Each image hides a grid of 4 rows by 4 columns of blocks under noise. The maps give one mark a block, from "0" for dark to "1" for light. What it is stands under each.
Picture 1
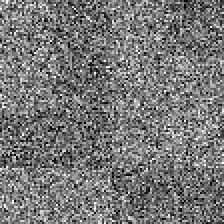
1010
1011
0011
1100
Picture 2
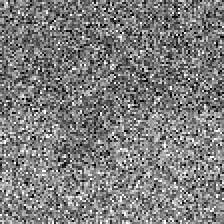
0000
0000
1011
1111
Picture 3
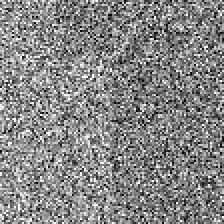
1000
1100
1100
1100
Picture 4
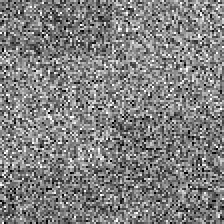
0011
1111
1100
0000
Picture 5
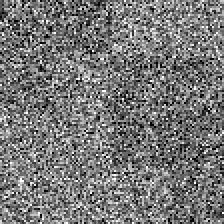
0011
0100
1100
1110
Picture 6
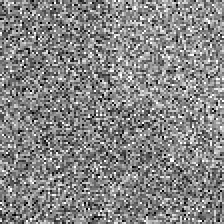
0011
0011
0001
0000
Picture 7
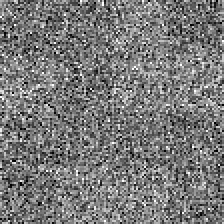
0010
1011
0000
0110
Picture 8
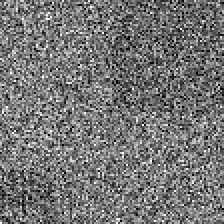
1100
1100
1111
0111
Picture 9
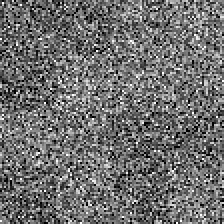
0011
0111
1100
0101
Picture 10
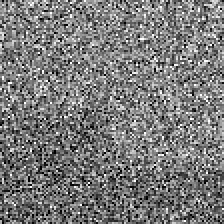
1111
1111
0011
0000
